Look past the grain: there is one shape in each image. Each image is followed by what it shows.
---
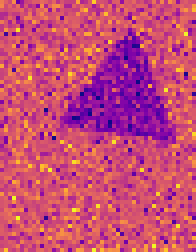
triangle
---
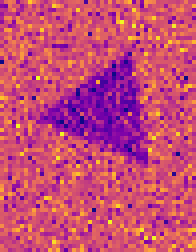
triangle
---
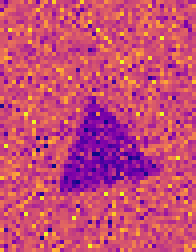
triangle
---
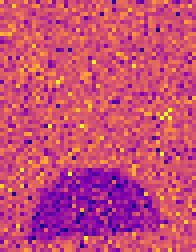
half disc
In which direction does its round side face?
up
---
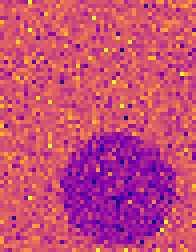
disc
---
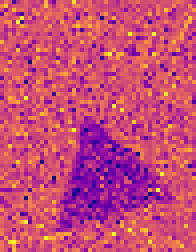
triangle
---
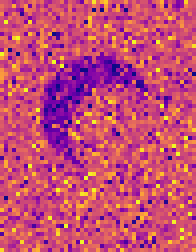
crescent
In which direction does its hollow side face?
down and right
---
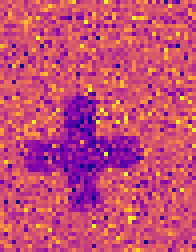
cross
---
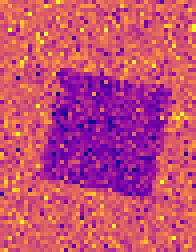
square
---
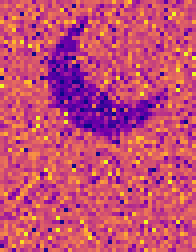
crescent
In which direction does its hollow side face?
up and right
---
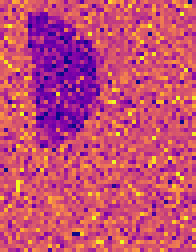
half disc
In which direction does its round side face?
right
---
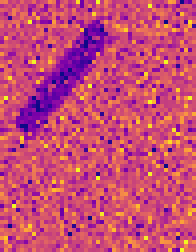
bar
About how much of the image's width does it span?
half
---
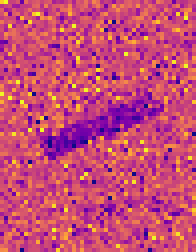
bar
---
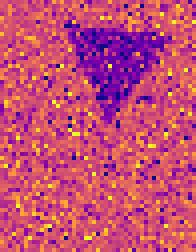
triangle
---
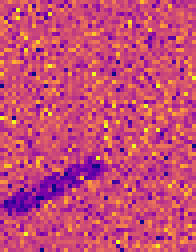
bar
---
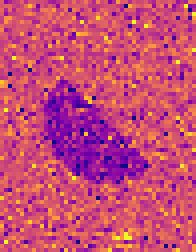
half disc
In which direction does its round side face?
down and left
